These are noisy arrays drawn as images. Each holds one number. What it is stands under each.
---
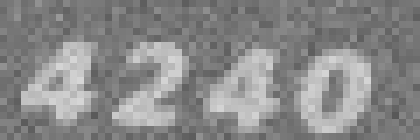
4240
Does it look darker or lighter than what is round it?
lighter
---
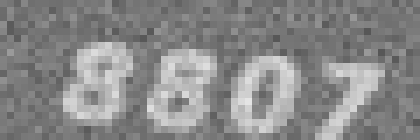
8807
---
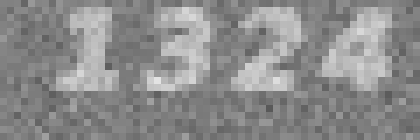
1324
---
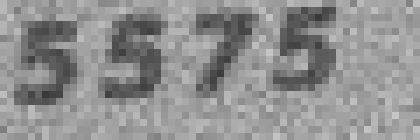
5575
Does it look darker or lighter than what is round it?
darker
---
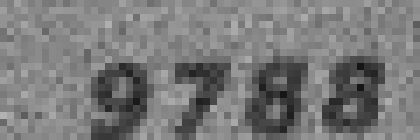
9788
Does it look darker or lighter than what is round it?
darker
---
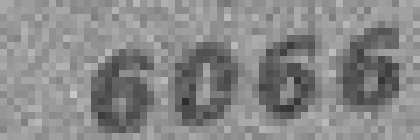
6066
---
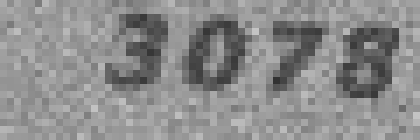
3078
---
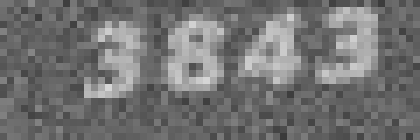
3843
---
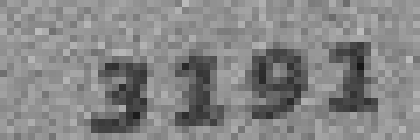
3191
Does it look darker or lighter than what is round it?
darker
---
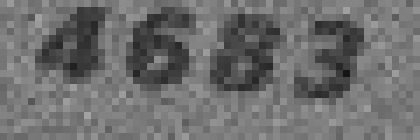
4683
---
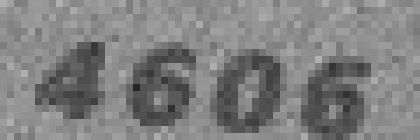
4606
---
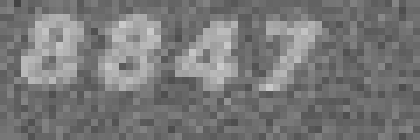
8847
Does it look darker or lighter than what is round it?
lighter
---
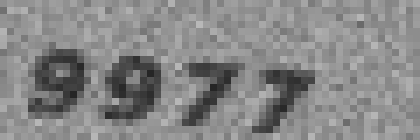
9977
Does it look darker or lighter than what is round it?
darker
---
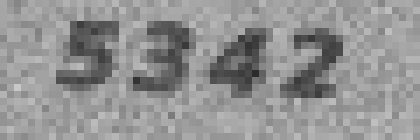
5342
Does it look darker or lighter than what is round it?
darker
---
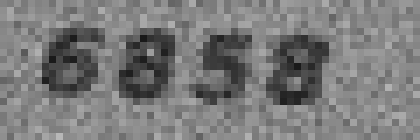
6858
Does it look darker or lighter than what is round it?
darker
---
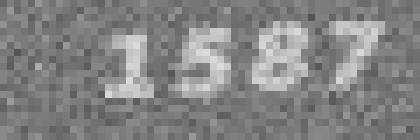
1587
